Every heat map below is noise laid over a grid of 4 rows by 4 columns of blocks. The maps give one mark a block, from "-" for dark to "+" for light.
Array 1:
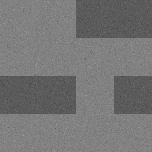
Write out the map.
++--
++++
--+-
++++
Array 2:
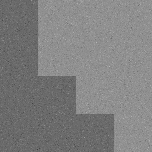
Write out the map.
-+++
-+++
--++
---+
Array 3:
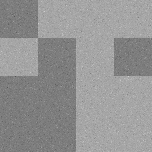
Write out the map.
-+++
+-+-
--++
--++
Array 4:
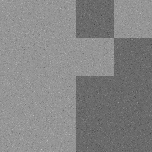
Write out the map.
++-+
+++-
++--
++--
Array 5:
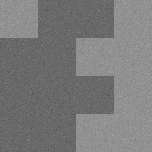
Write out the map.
+--+
--++
---+
--++
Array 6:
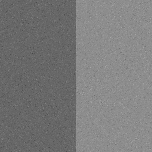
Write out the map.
--++
--++
--++
--++
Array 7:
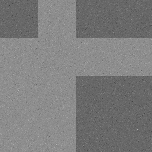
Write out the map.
-+--
++++
++--
++--
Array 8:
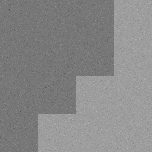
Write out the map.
---+
---+
--++
-+++
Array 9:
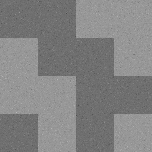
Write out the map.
--++
+--+
++--
-+-+
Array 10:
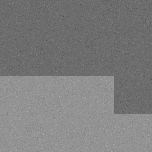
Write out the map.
----
----
+++-
++++
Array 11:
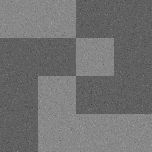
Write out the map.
++--
--+-
-+--
-+++
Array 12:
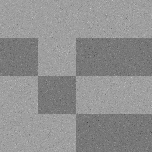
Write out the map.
++++
-+--
+-++
++--
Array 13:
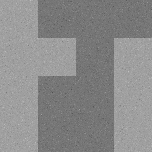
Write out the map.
+---
++-+
+--+
+--+
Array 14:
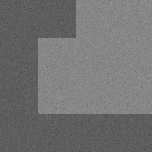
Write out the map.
--++
-+++
-+++
----
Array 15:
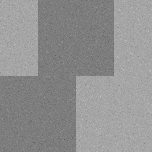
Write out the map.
+--+
+--+
--++
--++
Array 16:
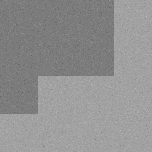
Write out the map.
---+
---+
-+++
++++
